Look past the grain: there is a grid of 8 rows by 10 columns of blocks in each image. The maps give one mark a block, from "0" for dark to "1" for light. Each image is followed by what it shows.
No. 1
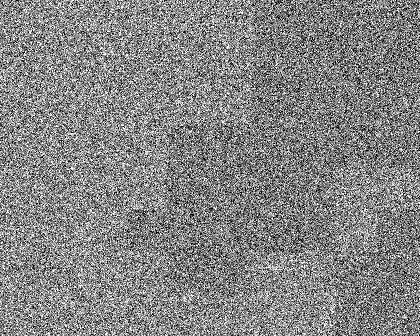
1111110000
1111110000
1111110000
1111000000
1111000011
1110000010
1111001100
1111111100
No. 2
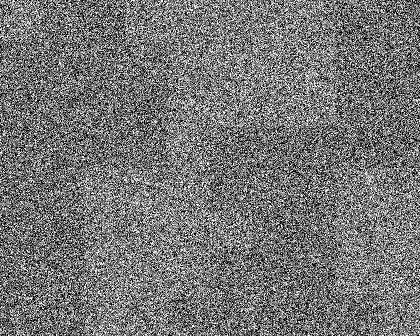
1001111100
0000111100
0000111100
0000100000
0011100011
0011110011
0011100011
0011000001
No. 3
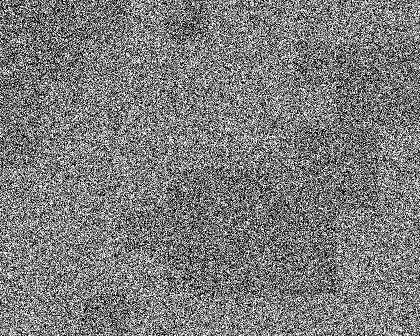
0001011111
0011111000
0111111100
0111111001
1111000001
1110000011
1111000011
1101111111
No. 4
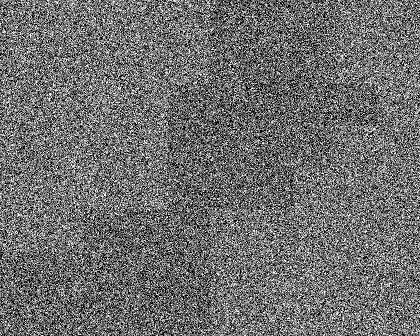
1111100011
1111100011
1111000001
1111000011
1111000111
1100011111
0000011111
0000011111
